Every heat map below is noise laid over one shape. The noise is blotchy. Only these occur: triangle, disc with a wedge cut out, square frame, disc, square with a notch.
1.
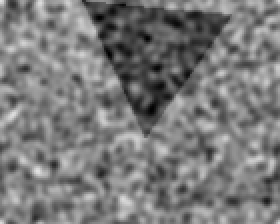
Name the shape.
triangle
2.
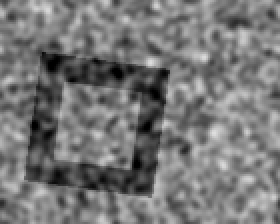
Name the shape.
square frame
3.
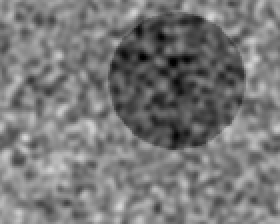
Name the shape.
disc
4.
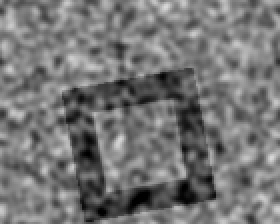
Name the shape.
square frame
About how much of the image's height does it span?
two thirds
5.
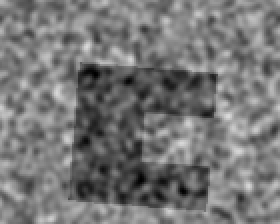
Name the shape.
square with a notch
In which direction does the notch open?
right
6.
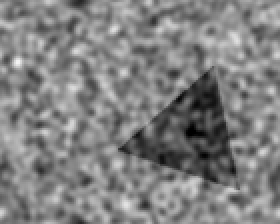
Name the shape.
triangle
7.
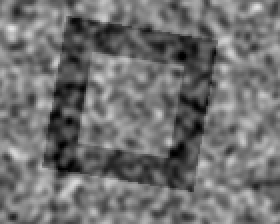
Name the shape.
square frame
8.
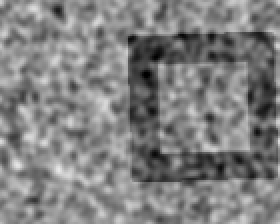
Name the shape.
square frame
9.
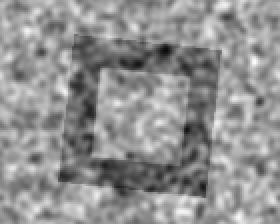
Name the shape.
square frame
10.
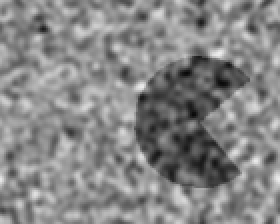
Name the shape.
disc with a wedge cut out
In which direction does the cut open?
right
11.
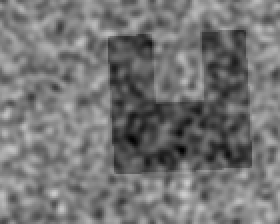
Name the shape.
square with a notch
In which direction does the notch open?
up
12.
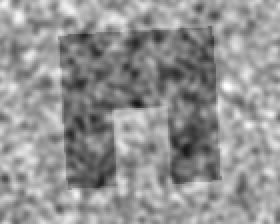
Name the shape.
square with a notch
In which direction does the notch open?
down
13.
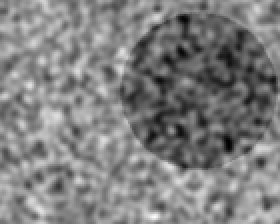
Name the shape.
disc
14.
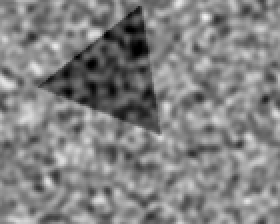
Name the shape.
triangle
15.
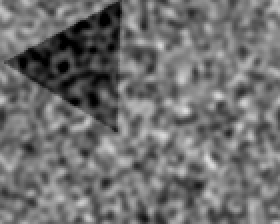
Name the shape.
triangle
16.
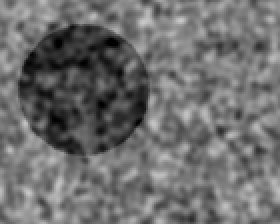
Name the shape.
disc
